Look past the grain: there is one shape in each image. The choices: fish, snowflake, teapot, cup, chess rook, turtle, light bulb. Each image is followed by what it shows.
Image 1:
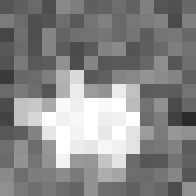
light turtle
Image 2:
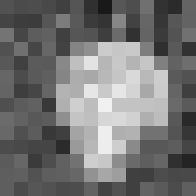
light light bulb
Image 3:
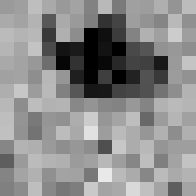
dark teapot
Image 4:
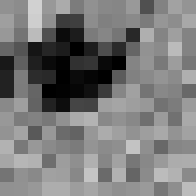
dark teapot
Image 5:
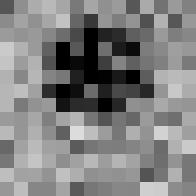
dark snowflake
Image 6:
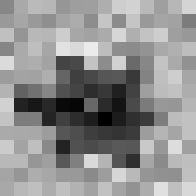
dark turtle
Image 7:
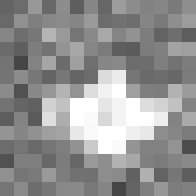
light teapot
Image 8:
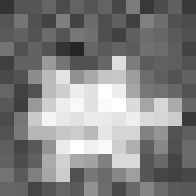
light turtle
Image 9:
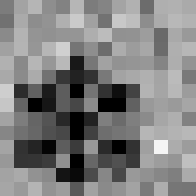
dark snowflake
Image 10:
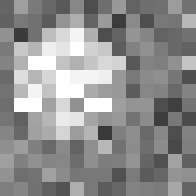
light snowflake
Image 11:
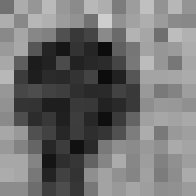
dark light bulb
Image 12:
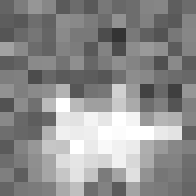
light turtle
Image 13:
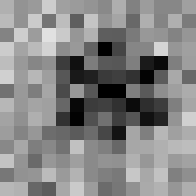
dark snowflake
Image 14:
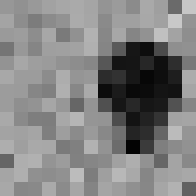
dark light bulb
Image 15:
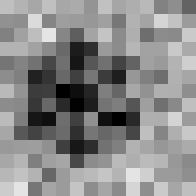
dark snowflake
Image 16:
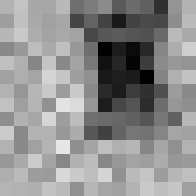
dark chess rook
